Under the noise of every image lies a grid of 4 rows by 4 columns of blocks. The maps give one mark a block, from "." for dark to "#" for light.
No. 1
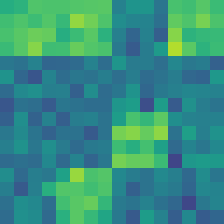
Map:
# # . #
. . . .
. . # .
. # . .
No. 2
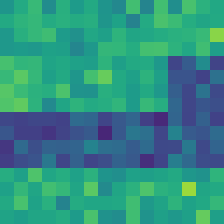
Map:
# # # #
# # # .
. . . .
# # # #
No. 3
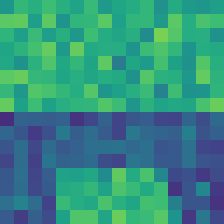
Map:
# # # #
# # # #
. . . .
. # # .
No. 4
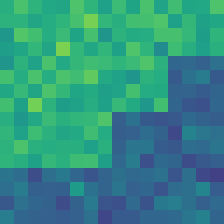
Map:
# # # #
# # # .
# # . .
. . . .
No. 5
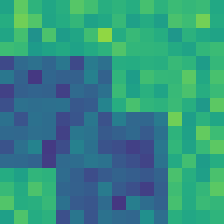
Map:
# # # #
. . # #
. . . #
# . . #
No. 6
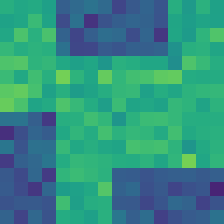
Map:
# . . #
# # # #
. # # #
. # . .
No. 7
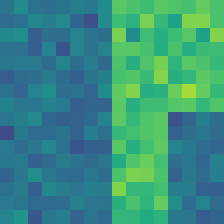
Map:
. . # #
. . # #
. . # .
. . # .
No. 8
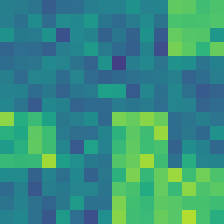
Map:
. . . #
. . . .
# . # .
. . # #
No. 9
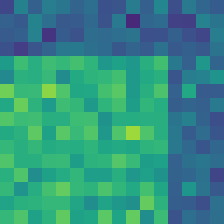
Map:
. . . .
# # # .
# # # .
# # # .
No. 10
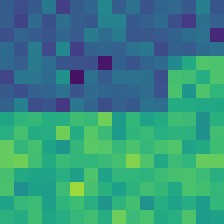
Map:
. . . .
. . . #
# # # #
# # # #
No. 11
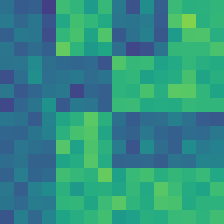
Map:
. # . #
. . # #
. # . .
. # # #
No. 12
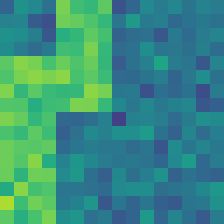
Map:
. # . .
# # . .
# . . .
# . . .
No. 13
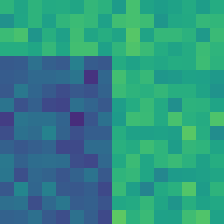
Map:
# # # #
. . # #
. . # #
. . # #
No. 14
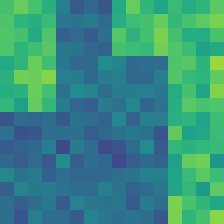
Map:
# . # #
# . . #
. . . #
. . . #
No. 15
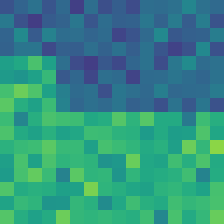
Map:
. . . .
# . . .
# # # #
# # # #
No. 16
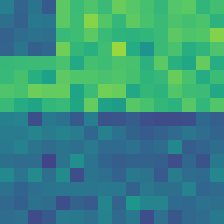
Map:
. # # #
# # # #
. . . .
. . . .
